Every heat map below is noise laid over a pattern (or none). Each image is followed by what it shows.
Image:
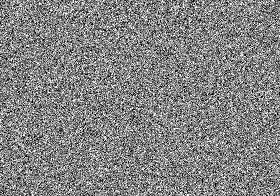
only noise
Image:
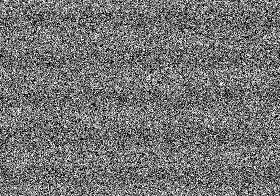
horizontal stripes
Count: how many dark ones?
5
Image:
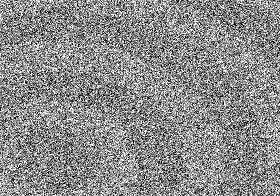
rings round one point
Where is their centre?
bottom left
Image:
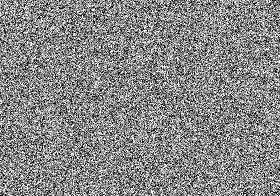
only noise
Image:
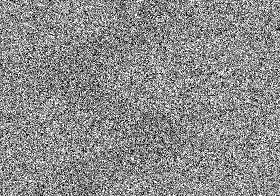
a wavy band
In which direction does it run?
top to bottom
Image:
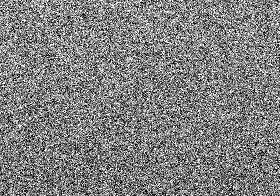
a smooth slope
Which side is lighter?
top
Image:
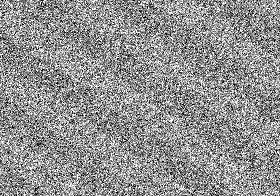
diagonal stripes
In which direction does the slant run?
top left to bottom right
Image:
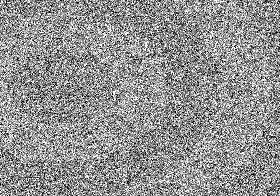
rings round one point
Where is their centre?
middle left
